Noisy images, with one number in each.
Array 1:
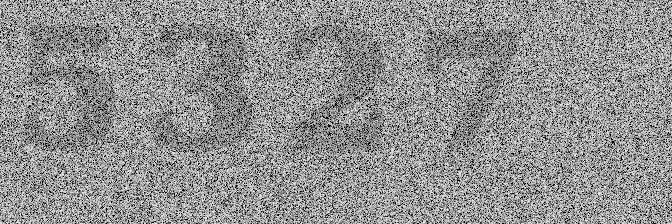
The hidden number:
5327
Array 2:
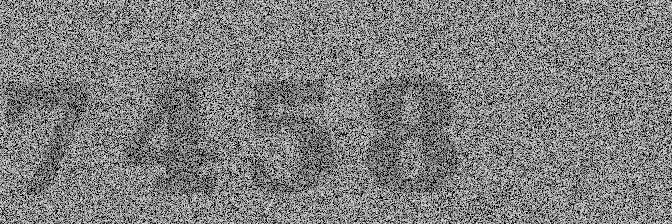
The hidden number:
7458
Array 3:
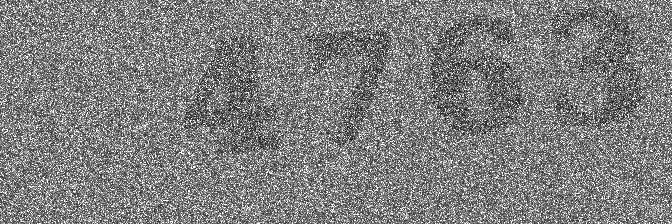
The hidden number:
4763
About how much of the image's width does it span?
two thirds
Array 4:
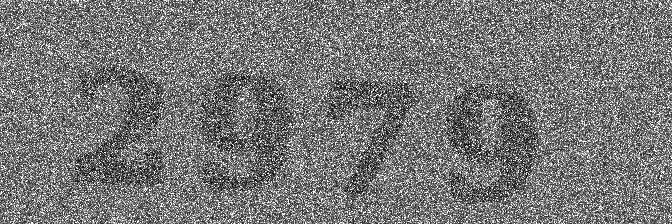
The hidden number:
2979
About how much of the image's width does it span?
two thirds
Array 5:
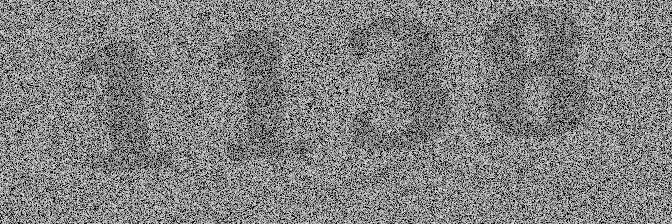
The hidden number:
1138
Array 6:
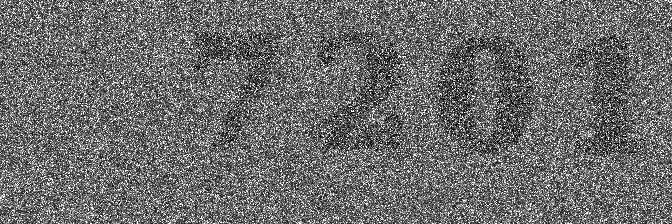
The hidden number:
7201
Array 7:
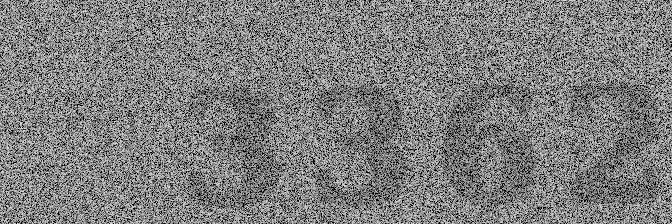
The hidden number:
3362
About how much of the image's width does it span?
two thirds
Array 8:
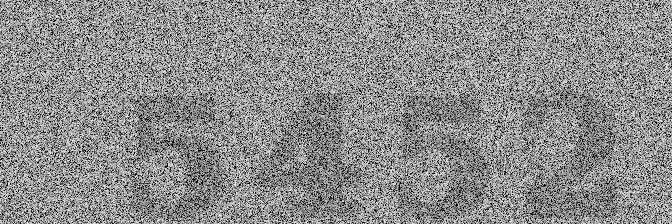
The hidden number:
5452
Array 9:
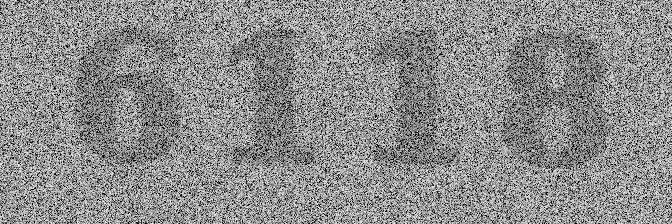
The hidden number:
6118
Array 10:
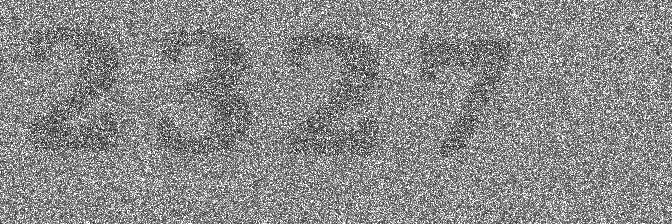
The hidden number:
2327
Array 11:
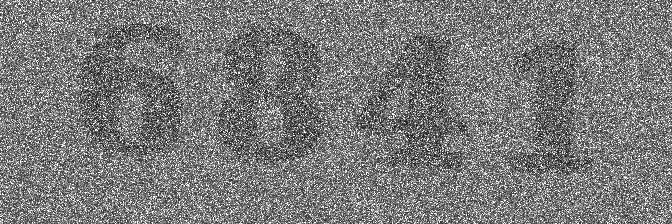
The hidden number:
6841
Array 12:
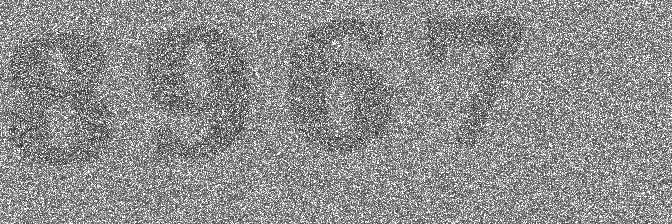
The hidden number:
8967
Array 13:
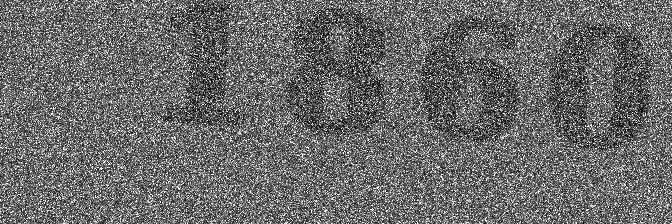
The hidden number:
1860
